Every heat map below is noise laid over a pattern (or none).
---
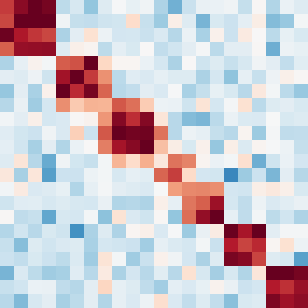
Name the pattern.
blocks along the diagonal
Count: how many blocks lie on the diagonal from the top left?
7
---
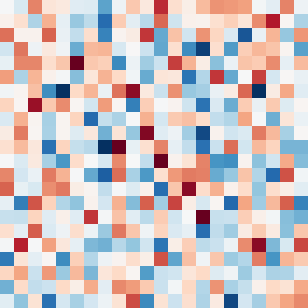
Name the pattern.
only noise
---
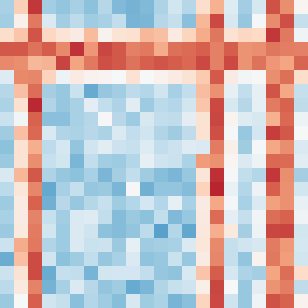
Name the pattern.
bands of rows crossing bands of columns
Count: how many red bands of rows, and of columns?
1 and 3
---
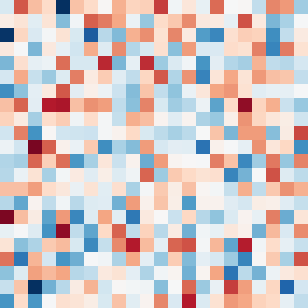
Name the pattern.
only noise
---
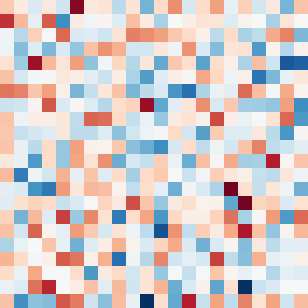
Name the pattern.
only noise
